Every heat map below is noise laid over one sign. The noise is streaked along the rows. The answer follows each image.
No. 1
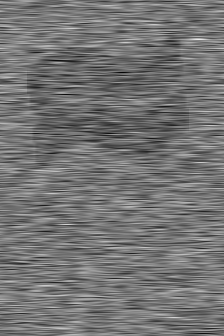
approximately sign
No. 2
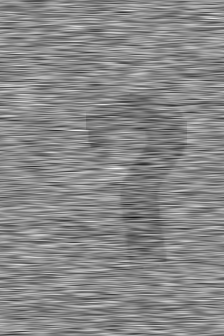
question mark
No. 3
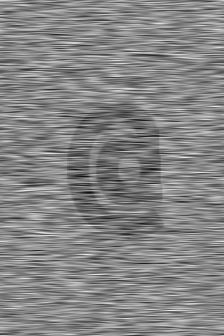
at sign
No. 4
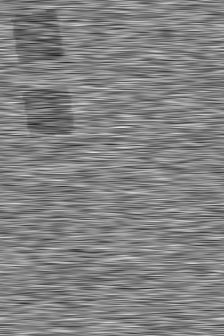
colon
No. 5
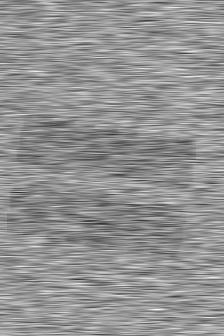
equals sign
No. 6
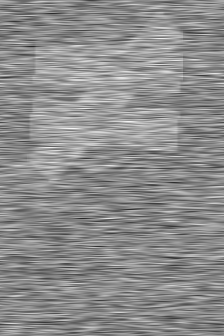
not-equal sign
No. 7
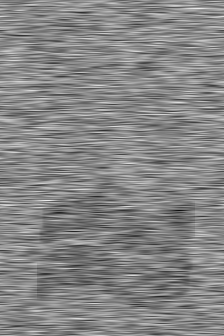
approximately sign
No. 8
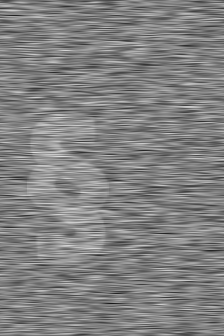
section sign
